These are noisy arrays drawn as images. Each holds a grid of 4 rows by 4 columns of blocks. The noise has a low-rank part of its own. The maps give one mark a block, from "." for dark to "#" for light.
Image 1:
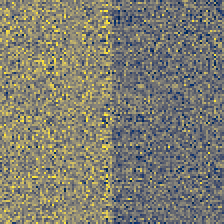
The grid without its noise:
##..
##..
##..
##..
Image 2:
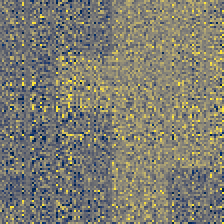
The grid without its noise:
..##
.###
..##
..#.
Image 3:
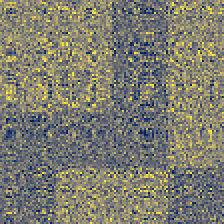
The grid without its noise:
##.#
##.#
...#
.##.
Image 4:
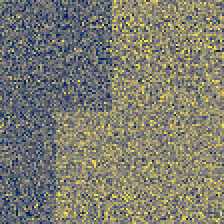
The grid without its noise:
..##
..##
.###
.###
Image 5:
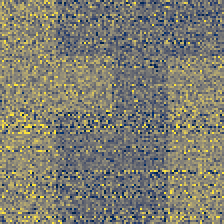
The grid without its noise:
#...
##.#
#..#
#..#
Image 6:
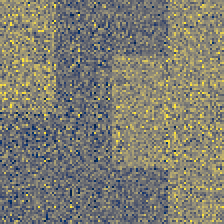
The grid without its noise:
#..#
#.##
..##
...#
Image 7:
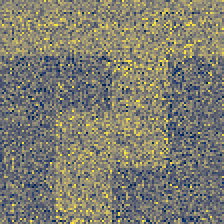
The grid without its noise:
####
..#.
.##.
.#..
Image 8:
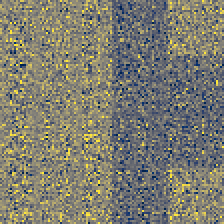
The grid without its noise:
##.#
##..
##..
##.#
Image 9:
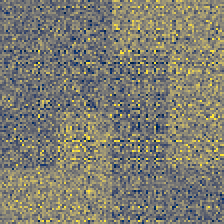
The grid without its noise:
..##
...#
.#.#
##..
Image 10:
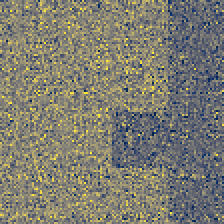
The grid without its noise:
###.
###.
##..
###.
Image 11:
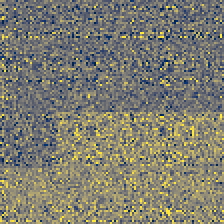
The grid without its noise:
....
....
.###
####
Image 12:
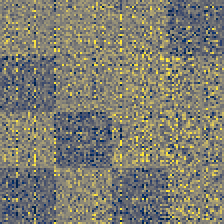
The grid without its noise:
###.
.###
#.##
.#.#
